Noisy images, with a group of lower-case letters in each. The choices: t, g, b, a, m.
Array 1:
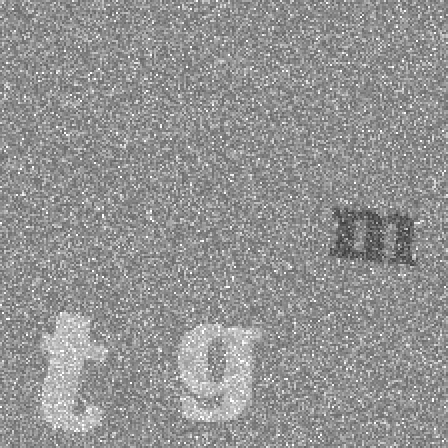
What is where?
middle right: dark m; bottom left: light t; bottom middle: light g
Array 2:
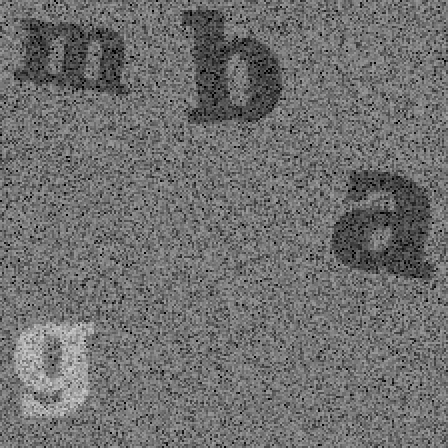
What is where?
top left: dark m; top middle: dark b; middle right: dark a; bottom left: light g
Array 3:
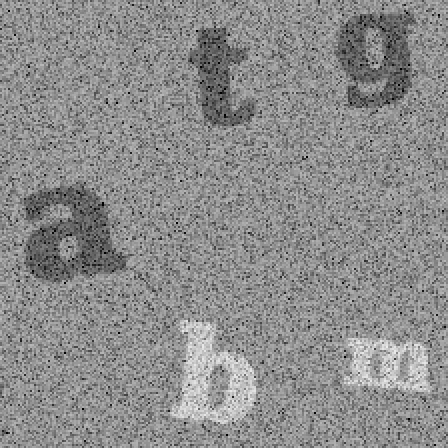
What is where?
top middle: dark t; top right: dark g; middle left: dark a; bottom middle: light b; bottom right: light m
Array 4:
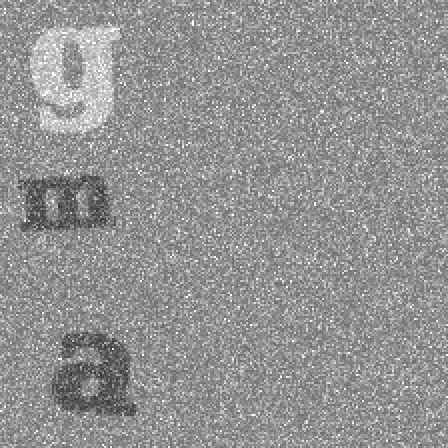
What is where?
top left: light g; middle left: dark m; bottom left: dark a
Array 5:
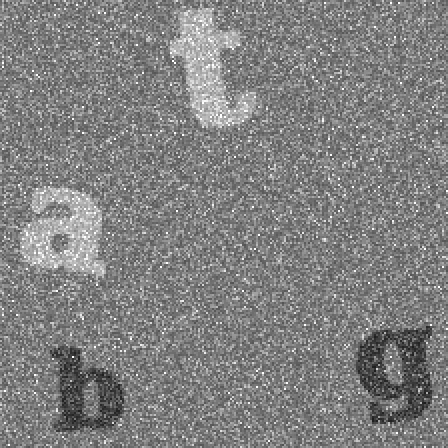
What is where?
top middle: light t; middle left: light a; bottom left: dark b; bottom right: dark g
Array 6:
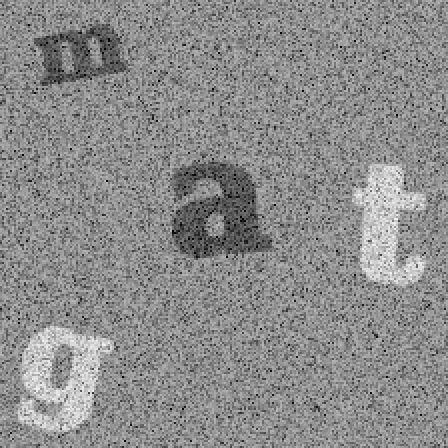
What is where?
top left: dark m; centre: dark a; middle right: light t; bottom left: light g
